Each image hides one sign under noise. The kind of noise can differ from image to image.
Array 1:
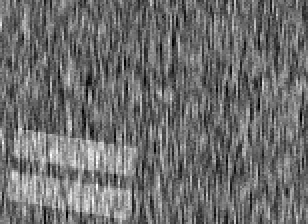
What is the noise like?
streaked along the columns
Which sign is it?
equals sign
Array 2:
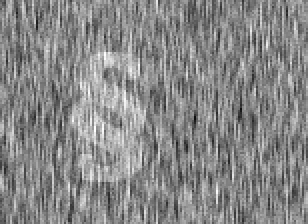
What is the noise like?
streaked along the columns
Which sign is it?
section sign
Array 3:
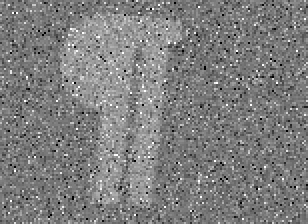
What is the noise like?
heavy tails
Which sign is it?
pilcrow
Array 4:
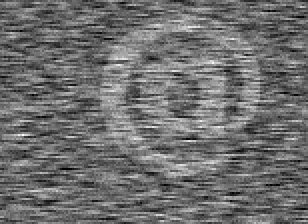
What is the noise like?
streaked along the rows
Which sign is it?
at sign
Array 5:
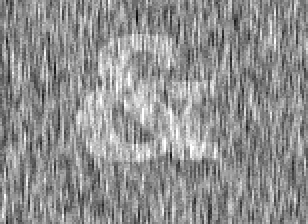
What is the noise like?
streaked along the columns
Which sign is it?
ampersand
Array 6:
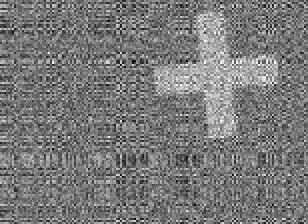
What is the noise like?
low rank plus noise
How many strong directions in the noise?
one
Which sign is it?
plus sign
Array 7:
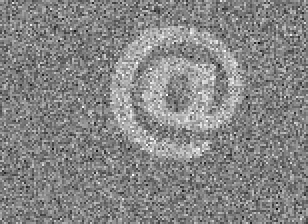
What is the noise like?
independent entries
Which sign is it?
at sign
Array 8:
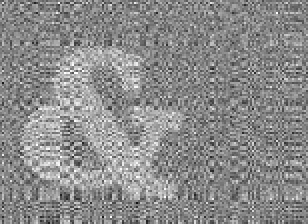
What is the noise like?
low rank plus noise
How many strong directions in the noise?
one
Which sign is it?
ampersand
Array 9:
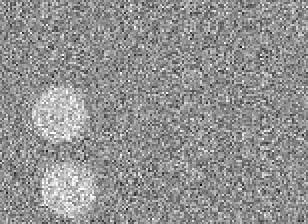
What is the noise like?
low rank plus noise
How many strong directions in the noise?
five to eight
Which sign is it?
colon
